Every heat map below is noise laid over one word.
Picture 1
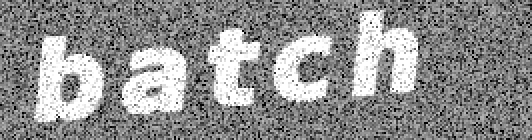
batch
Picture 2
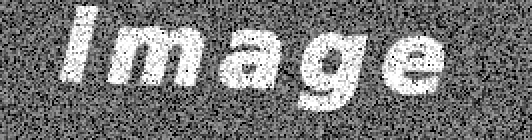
image
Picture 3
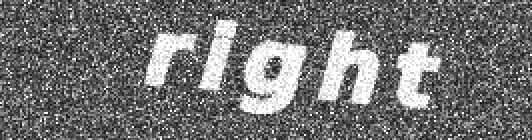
right
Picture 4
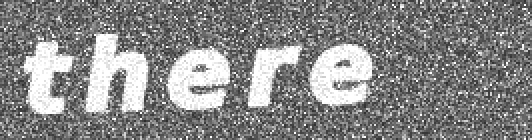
there
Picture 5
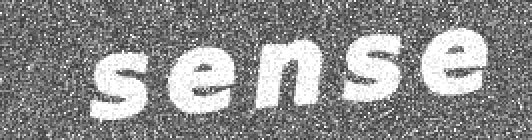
sense
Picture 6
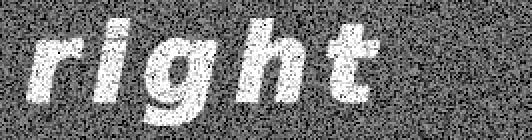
right
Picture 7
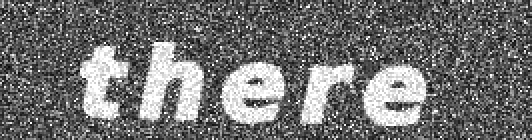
there
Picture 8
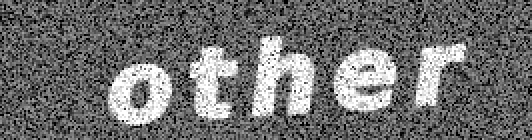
other
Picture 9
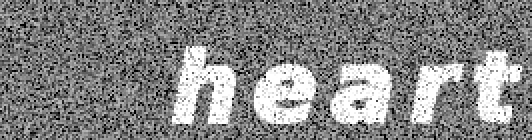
heart
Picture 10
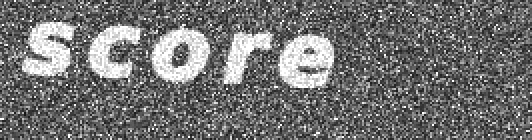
score
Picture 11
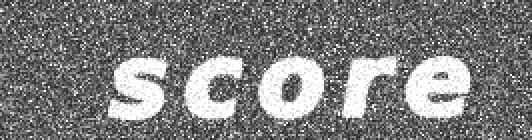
score
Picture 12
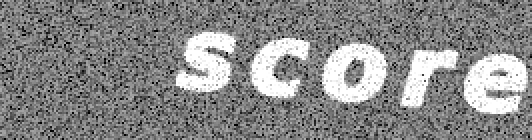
score
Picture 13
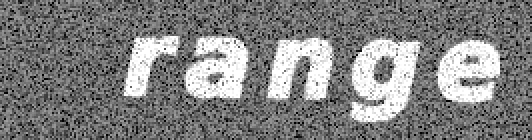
range
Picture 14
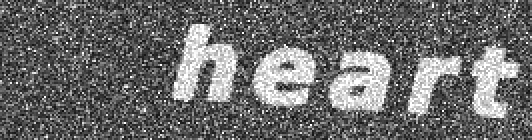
heart
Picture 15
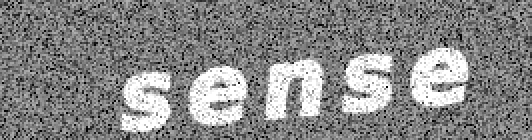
sense
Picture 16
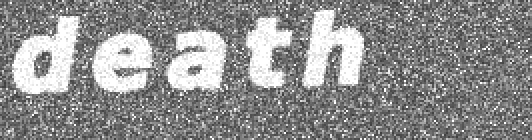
death
